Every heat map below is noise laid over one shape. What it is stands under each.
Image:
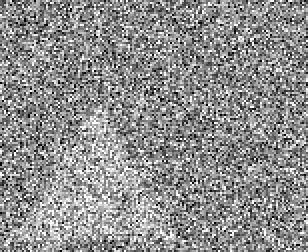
triangle
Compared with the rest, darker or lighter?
lighter
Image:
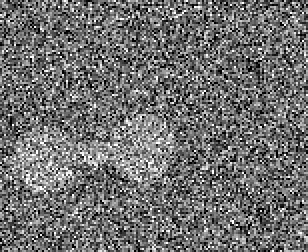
dumbbell
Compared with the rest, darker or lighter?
lighter
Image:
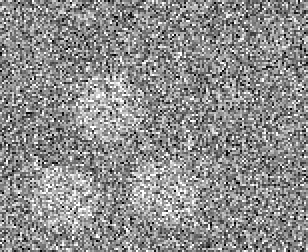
three dots
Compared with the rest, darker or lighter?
lighter
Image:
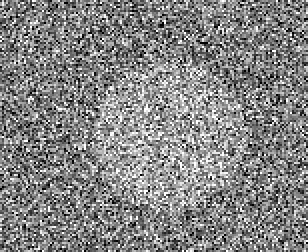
disc
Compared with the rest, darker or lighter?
lighter
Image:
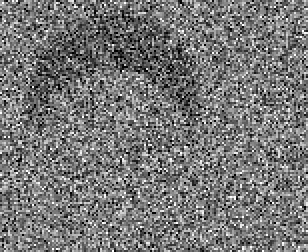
crescent
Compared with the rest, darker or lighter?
darker
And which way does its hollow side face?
down
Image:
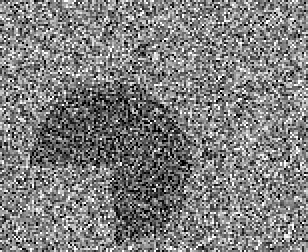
disc with a wedge cut out
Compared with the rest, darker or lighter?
darker
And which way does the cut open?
down and left
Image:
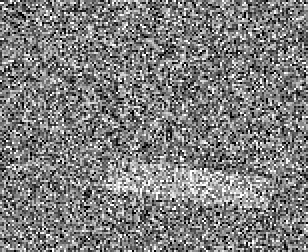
bar
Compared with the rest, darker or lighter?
lighter
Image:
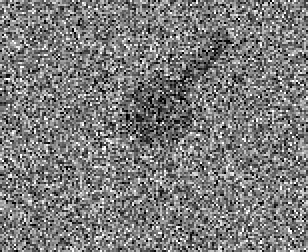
lollipop
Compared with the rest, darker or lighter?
darker
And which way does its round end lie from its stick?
down and left
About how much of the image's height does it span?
half
